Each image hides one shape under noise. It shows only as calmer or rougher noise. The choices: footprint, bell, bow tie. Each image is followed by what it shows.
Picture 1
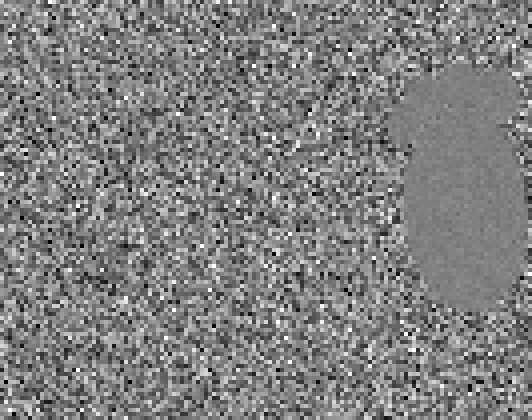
footprint
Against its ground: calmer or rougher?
calmer
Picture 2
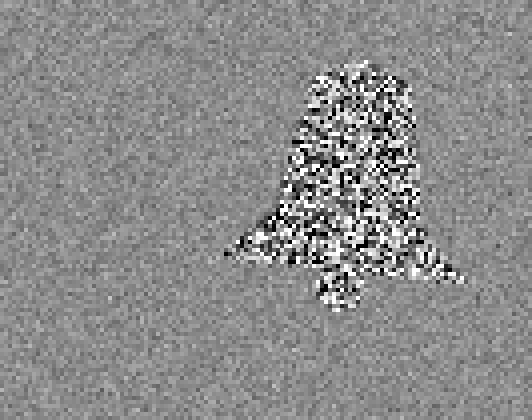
bell
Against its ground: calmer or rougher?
rougher
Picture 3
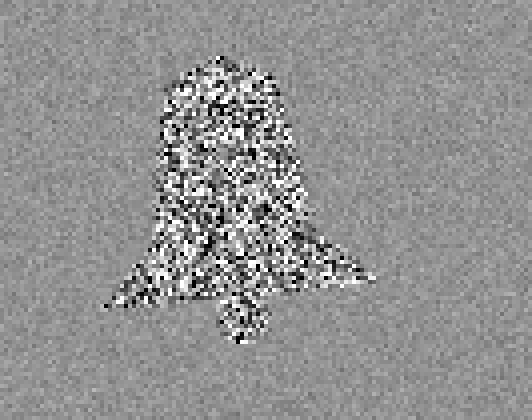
bell
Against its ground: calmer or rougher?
rougher
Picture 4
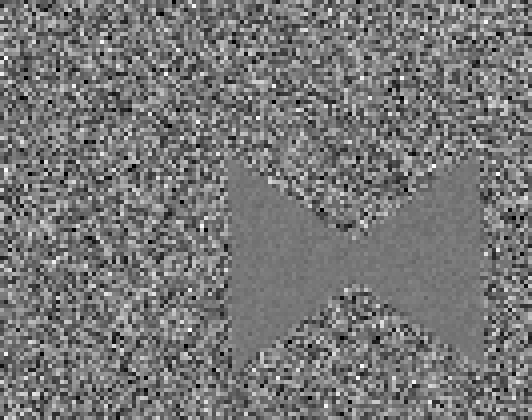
bow tie
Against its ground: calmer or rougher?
calmer
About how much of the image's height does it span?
half
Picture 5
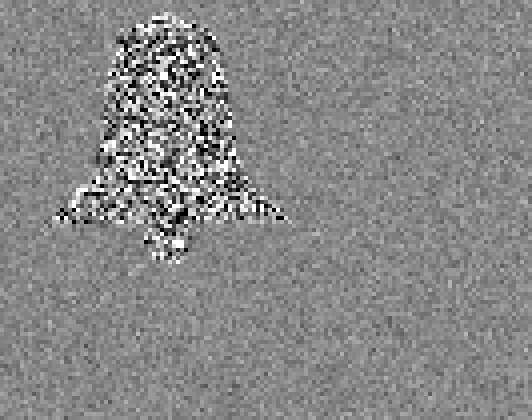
bell
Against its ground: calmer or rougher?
rougher
